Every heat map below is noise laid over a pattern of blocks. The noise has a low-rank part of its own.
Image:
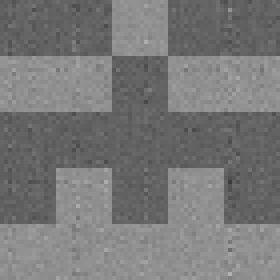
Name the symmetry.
left and right mirror each other
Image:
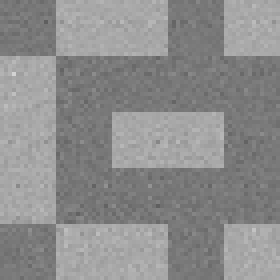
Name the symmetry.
top and bottom mirror each other
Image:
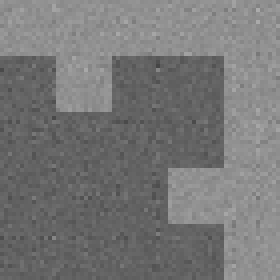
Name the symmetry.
mirrored about the diagonal from the bottom left
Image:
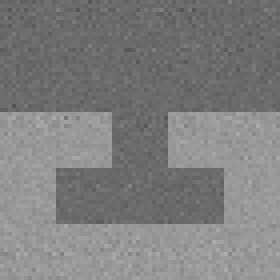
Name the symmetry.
left and right mirror each other
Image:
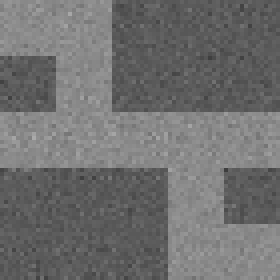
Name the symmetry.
the same after a half turn
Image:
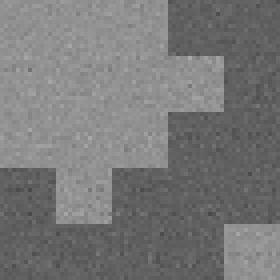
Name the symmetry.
mirrored about the diagonal from the top left
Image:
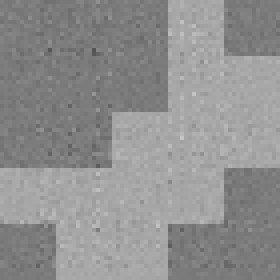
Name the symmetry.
mirrored about the diagonal from the top left
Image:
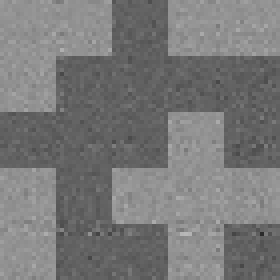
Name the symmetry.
mirrored about the diagonal from the top left
